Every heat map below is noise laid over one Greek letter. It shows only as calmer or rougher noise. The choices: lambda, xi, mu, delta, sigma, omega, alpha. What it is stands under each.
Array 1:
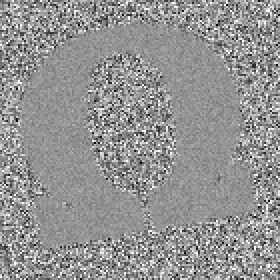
omega
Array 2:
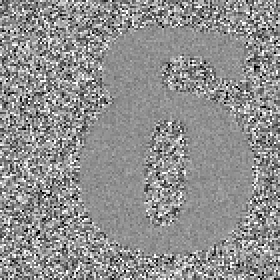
delta
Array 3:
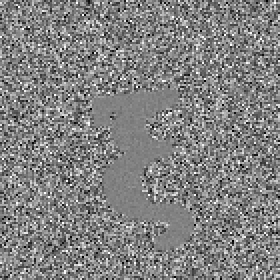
xi
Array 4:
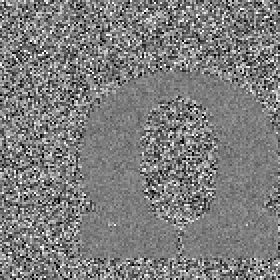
omega
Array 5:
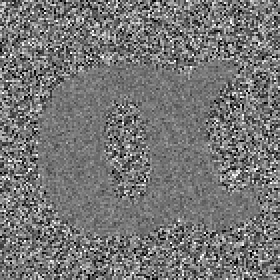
alpha
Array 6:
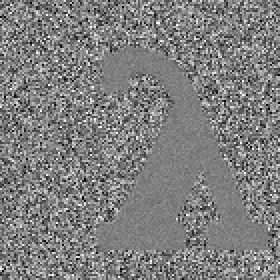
lambda
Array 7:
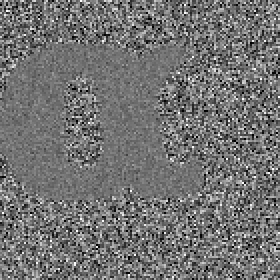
alpha
